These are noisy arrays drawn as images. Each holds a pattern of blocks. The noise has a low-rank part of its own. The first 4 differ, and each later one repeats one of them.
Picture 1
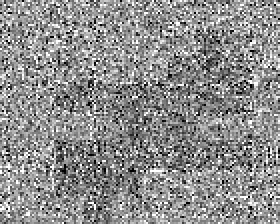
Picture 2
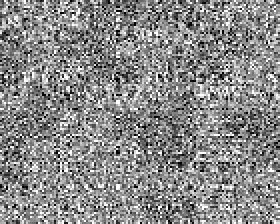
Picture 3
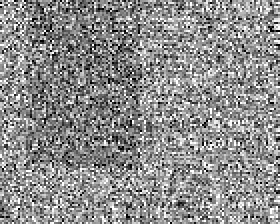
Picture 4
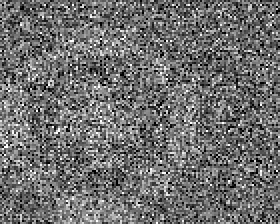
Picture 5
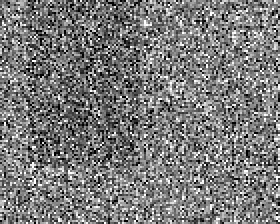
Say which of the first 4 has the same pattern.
3
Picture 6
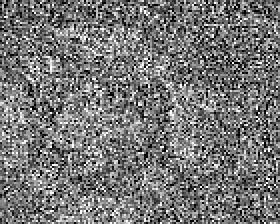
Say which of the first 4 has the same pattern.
4
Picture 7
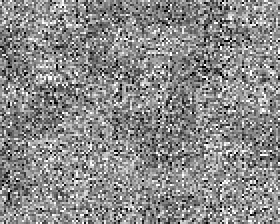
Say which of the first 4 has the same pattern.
2
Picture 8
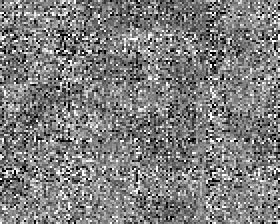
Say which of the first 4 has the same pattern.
2
